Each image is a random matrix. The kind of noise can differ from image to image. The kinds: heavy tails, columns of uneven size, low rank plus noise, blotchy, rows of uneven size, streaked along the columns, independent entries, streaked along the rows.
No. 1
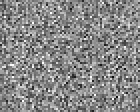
low rank plus noise
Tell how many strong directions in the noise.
one
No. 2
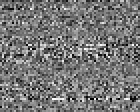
rows of uneven size
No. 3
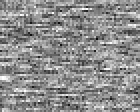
streaked along the rows
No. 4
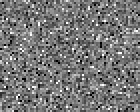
heavy tails
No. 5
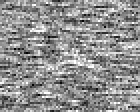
streaked along the rows
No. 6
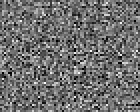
low rank plus noise
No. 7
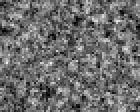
blotchy
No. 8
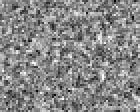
blotchy
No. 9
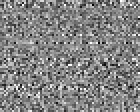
rows of uneven size
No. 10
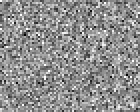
independent entries
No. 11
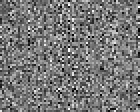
columns of uneven size
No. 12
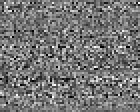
rows of uneven size
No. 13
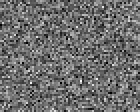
independent entries
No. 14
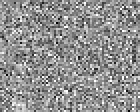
low rank plus noise
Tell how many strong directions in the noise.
three or four
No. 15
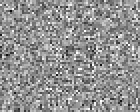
low rank plus noise
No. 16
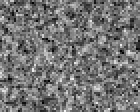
blotchy
